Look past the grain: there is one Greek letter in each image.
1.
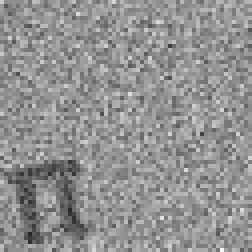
pi
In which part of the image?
bottom left
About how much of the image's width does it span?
a third
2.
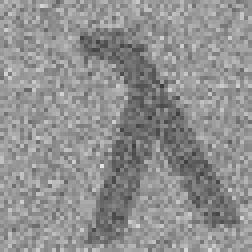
lambda
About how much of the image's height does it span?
nearly all
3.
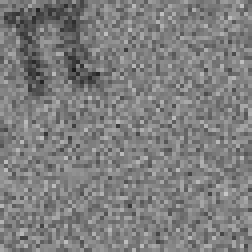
pi
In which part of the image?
top left
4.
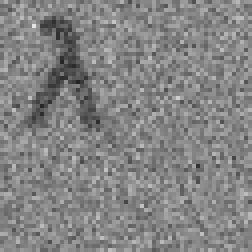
lambda
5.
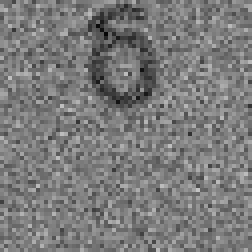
delta
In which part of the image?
top middle
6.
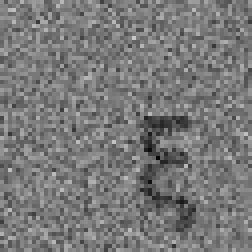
xi
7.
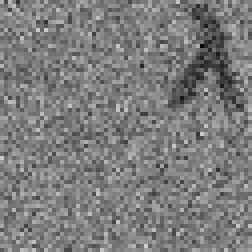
lambda
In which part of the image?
top right
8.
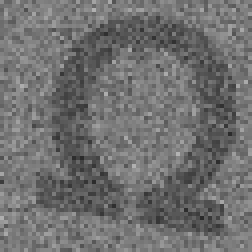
omega
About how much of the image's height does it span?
nearly all
